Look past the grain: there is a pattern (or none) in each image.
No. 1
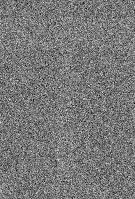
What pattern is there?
bands of rows crossing bands of columns
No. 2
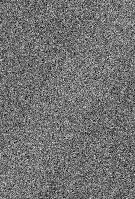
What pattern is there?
a diagonal band
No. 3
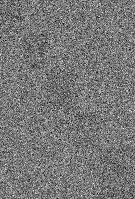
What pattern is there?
blocks along the diagonal
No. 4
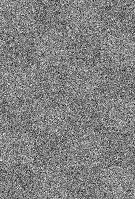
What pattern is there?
a checkerboard
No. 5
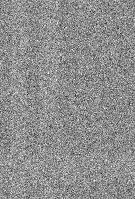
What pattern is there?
bands of rows crossing bands of columns
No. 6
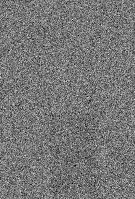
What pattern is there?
one block
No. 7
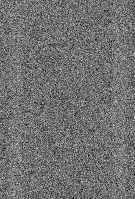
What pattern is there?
bands of columns
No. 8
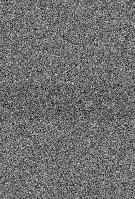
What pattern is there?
one band of rows
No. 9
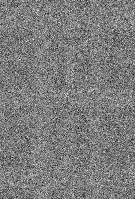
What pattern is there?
bands of rows crossing bands of columns
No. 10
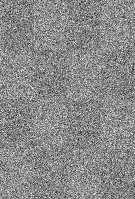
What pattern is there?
a checkerboard
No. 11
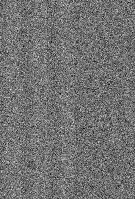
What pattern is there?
bands of columns
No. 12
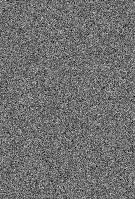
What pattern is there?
only noise
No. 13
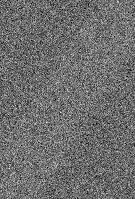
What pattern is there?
a diagonal band
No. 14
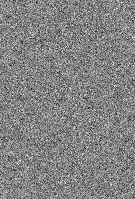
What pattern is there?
only noise
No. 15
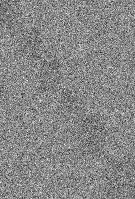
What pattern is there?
blocks along the diagonal
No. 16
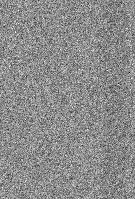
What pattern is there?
one band of columns
